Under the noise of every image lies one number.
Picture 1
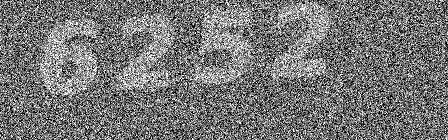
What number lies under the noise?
6252
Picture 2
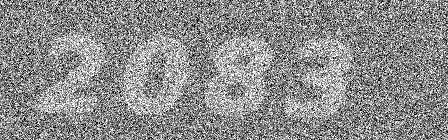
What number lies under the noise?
2083
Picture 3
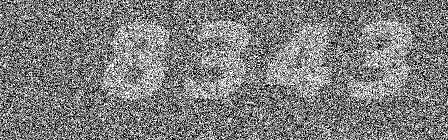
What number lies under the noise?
8343
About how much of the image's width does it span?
two thirds
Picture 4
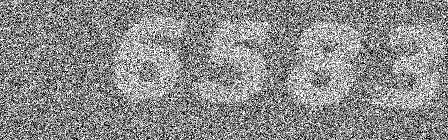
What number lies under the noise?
6583
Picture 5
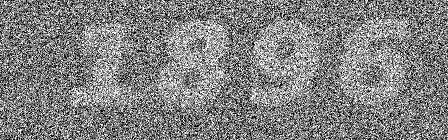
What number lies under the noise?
1896
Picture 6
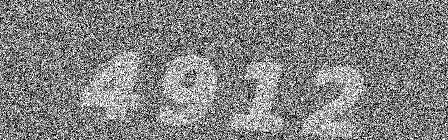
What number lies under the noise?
4912
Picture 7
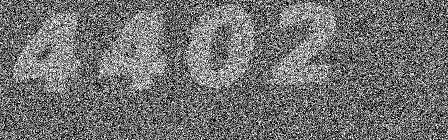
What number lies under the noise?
4402
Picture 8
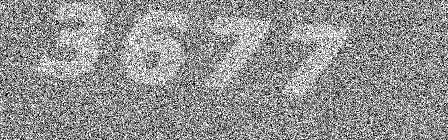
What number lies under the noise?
3677
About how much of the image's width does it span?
two thirds
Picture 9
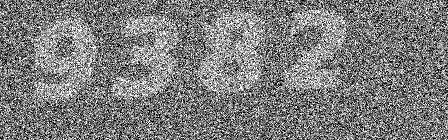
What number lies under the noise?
9382
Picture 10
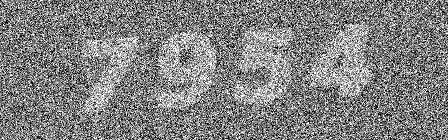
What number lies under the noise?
7954
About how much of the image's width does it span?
two thirds
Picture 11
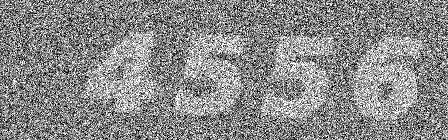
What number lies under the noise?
4556
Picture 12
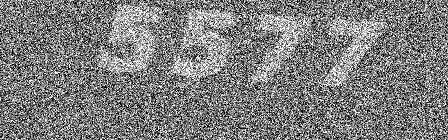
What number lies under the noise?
5577
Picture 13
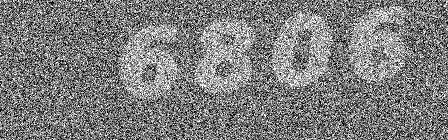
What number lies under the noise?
6806
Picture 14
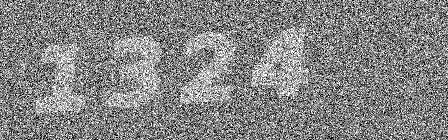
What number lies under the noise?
1324
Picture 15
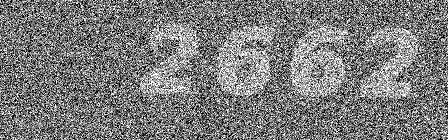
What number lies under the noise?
2662
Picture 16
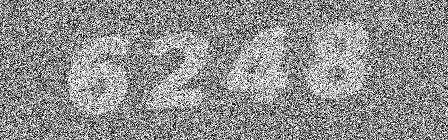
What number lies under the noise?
6248
